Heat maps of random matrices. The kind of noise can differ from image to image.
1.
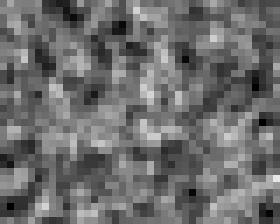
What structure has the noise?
blotchy
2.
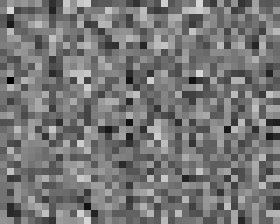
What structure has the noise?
low rank plus noise
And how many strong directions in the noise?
three or four
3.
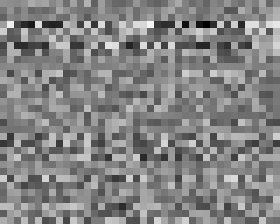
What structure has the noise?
rows of uneven size
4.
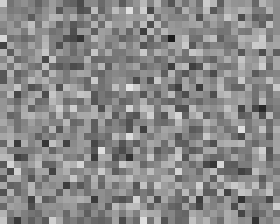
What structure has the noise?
low rank plus noise
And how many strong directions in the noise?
five to eight
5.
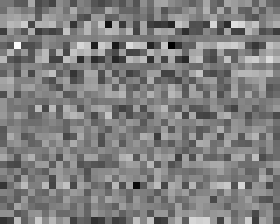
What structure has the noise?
rows of uneven size
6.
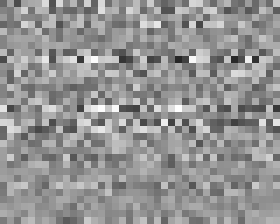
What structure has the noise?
rows of uneven size
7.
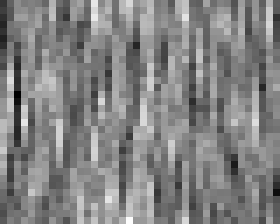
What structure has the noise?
streaked along the columns
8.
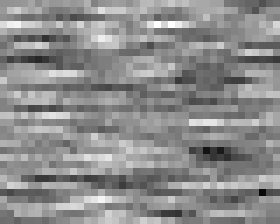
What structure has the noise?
streaked along the rows
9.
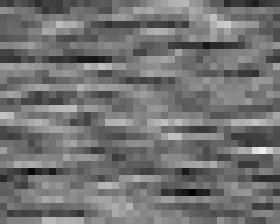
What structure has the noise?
streaked along the rows
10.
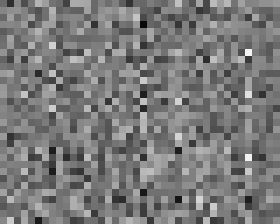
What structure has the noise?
low rank plus noise
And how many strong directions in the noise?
three or four
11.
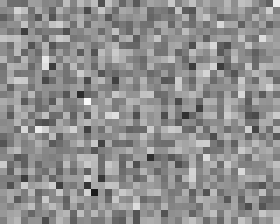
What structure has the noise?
low rank plus noise
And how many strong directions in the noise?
five to eight
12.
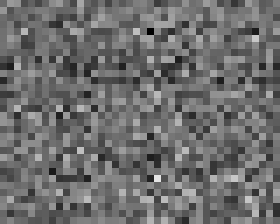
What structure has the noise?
low rank plus noise
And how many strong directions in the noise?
five to eight
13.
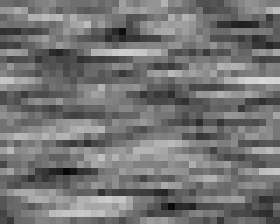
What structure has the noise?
streaked along the rows
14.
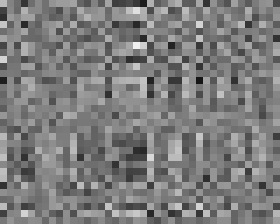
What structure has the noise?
low rank plus noise
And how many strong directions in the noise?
one
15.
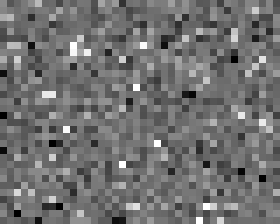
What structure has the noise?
heavy tails
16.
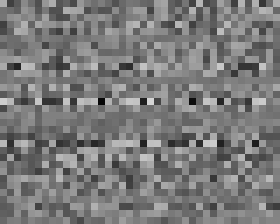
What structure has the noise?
rows of uneven size
